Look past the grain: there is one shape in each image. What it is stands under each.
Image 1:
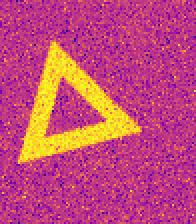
triangle frame
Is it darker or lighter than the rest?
lighter
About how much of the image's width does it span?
two thirds
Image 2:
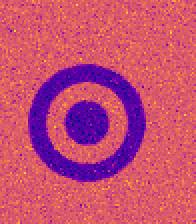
bullseye
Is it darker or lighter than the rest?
darker
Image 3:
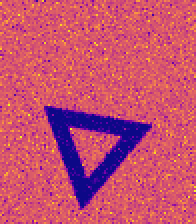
triangle frame
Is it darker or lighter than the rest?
darker
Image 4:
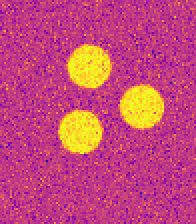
three dots
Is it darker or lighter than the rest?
lighter
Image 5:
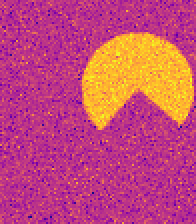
disc with a wedge cut out
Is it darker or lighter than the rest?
lighter
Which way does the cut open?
down
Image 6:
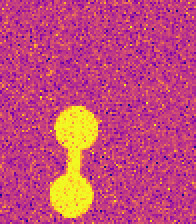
dumbbell
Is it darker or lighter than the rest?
lighter
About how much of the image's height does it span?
half
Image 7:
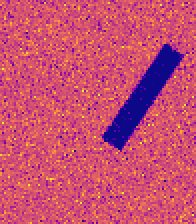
bar
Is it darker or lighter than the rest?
darker
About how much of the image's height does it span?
half
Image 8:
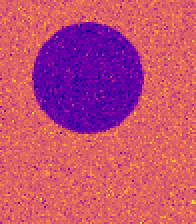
disc
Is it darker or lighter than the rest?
darker
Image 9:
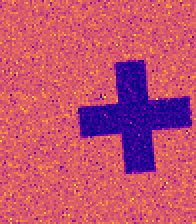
cross
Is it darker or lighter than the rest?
darker
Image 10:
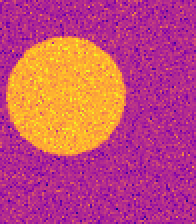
disc
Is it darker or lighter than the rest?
lighter
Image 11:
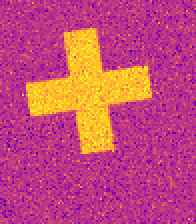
cross
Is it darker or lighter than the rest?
lighter
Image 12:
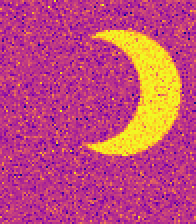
crescent
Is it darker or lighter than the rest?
lighter
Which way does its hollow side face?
left
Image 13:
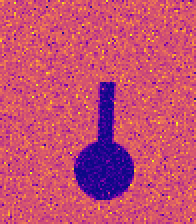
lollipop
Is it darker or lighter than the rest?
darker
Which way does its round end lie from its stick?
down
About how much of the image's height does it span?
half
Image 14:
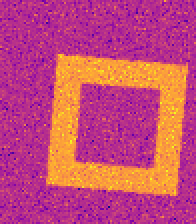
square frame
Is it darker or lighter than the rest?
lighter
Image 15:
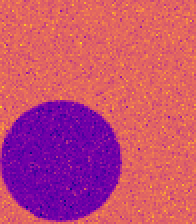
disc
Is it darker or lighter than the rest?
darker
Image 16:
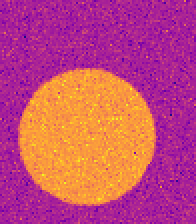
disc
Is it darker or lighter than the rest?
lighter
